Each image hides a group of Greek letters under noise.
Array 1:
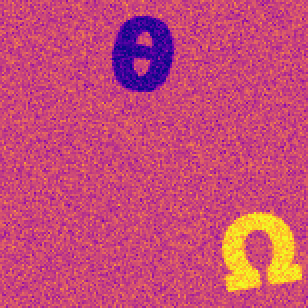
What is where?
top middle: dark theta; bottom right: light omega
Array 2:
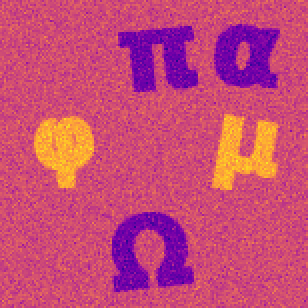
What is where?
top middle: dark pi; top right: dark alpha; middle left: light phi; middle right: light mu; bottom middle: dark omega
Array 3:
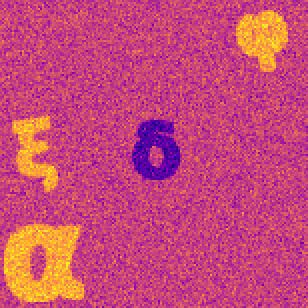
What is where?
top right: light phi; middle left: light xi; centre: dark delta; bottom left: light alpha
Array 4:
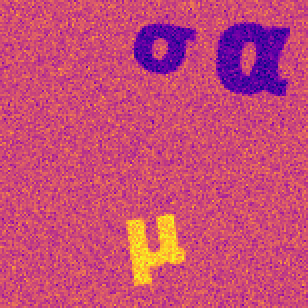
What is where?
top middle: dark sigma; top right: dark alpha; bottom middle: light mu
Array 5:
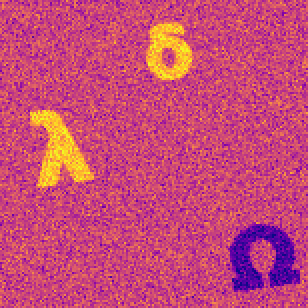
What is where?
top middle: light delta; middle left: light lambda; bottom right: dark omega
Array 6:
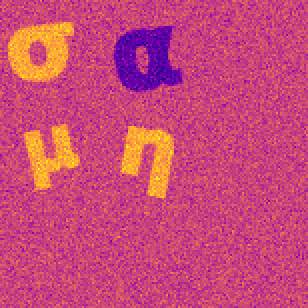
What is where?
top left: light sigma; top middle: dark alpha; middle left: light mu; centre: light eta
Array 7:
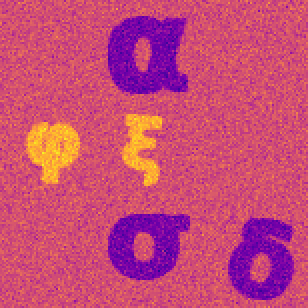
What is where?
top middle: dark alpha; middle left: light phi; centre: light xi; bottom middle: dark sigma; bottom right: dark delta
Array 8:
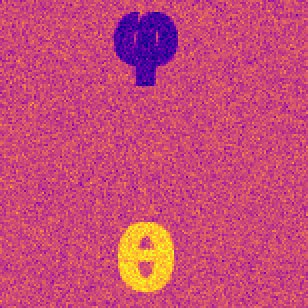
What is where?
top middle: dark phi; bottom middle: light theta
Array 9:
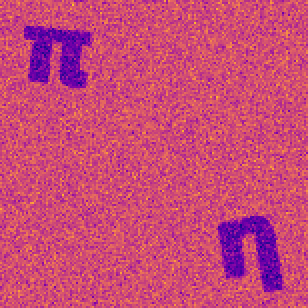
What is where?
top left: dark pi; bottom right: dark eta
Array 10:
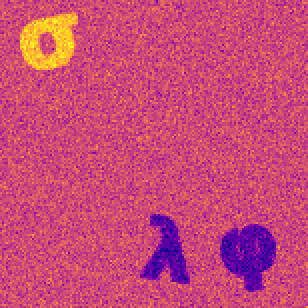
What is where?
top left: light sigma; bottom middle: dark lambda; bottom right: dark phi
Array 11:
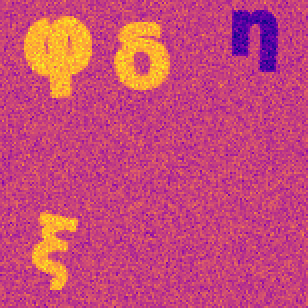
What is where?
top left: light phi; top middle: light delta; top right: dark eta; bottom left: light xi
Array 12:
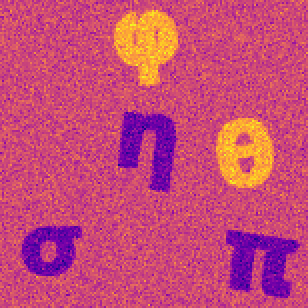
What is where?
top middle: light phi; centre: dark eta; middle right: light theta; bottom left: dark sigma; bottom right: dark pi
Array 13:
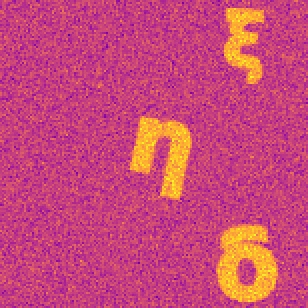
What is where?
top right: light xi; centre: light eta; bottom right: light delta
